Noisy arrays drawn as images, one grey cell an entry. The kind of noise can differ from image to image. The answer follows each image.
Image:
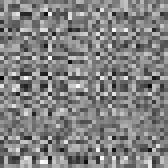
low rank plus noise
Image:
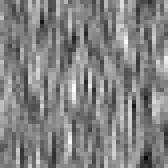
streaked along the columns
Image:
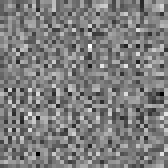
low rank plus noise
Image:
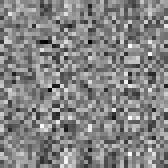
low rank plus noise
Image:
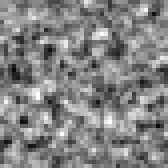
blotchy
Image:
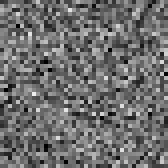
independent entries
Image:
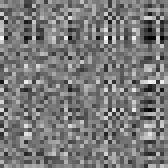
low rank plus noise
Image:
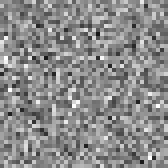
independent entries
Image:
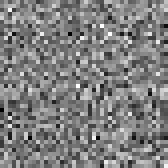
low rank plus noise
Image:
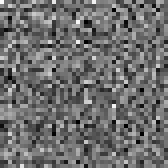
low rank plus noise
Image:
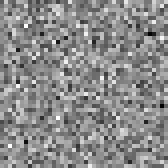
independent entries
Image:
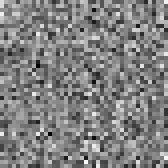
low rank plus noise
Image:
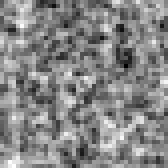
blotchy
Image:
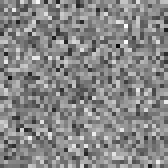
independent entries
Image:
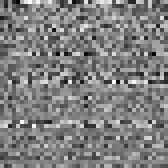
rows of uneven size
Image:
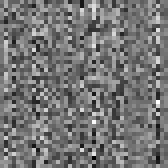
columns of uneven size
